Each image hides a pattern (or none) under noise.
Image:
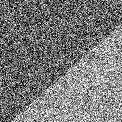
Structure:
a sharp edge
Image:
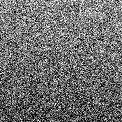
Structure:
a smooth slope
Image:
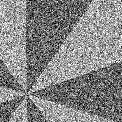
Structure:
spokes from one point
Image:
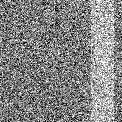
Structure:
one vertical stripe
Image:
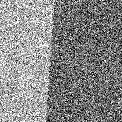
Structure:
a sharp edge
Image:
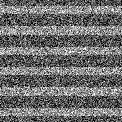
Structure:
horizontal stripes
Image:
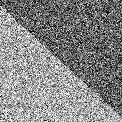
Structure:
a sharp edge
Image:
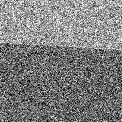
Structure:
a sharp edge
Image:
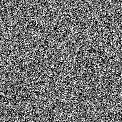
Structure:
only noise
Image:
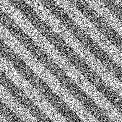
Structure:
diagonal stripes
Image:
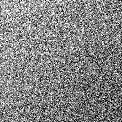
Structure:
a smooth slope
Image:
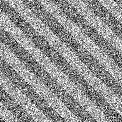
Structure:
diagonal stripes
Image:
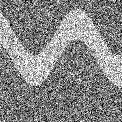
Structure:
a wavy band
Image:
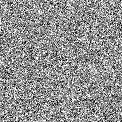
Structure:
only noise
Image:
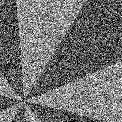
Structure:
spokes from one point
